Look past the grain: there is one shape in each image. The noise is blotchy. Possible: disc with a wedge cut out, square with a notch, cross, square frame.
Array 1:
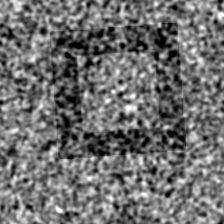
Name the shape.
square frame
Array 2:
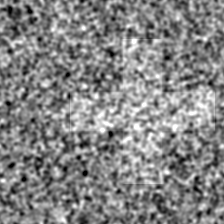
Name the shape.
cross
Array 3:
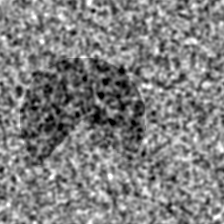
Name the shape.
disc with a wedge cut out
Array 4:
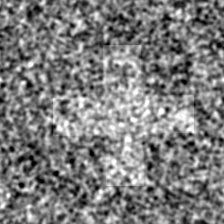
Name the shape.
cross
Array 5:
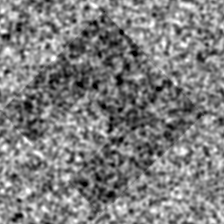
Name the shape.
square with a notch
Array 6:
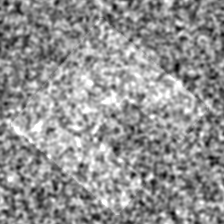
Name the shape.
square with a notch
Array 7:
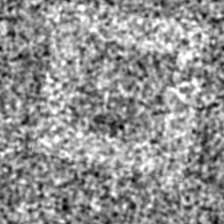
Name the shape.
square frame
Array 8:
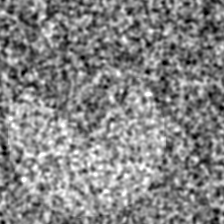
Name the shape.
disc with a wedge cut out
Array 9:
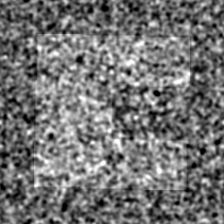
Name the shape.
square with a notch
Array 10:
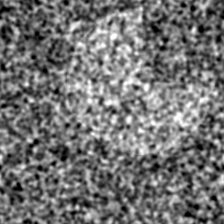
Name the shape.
disc with a wedge cut out
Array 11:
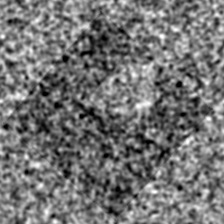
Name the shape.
square with a notch
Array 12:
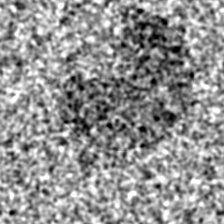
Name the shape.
disc with a wedge cut out
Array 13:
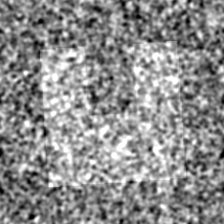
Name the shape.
square with a notch
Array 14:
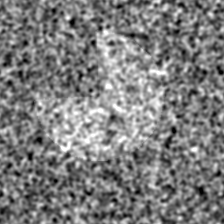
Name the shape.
disc with a wedge cut out
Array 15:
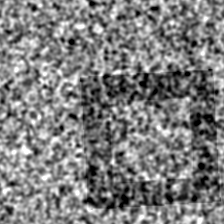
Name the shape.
square frame
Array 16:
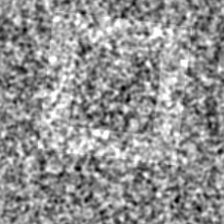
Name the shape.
square frame
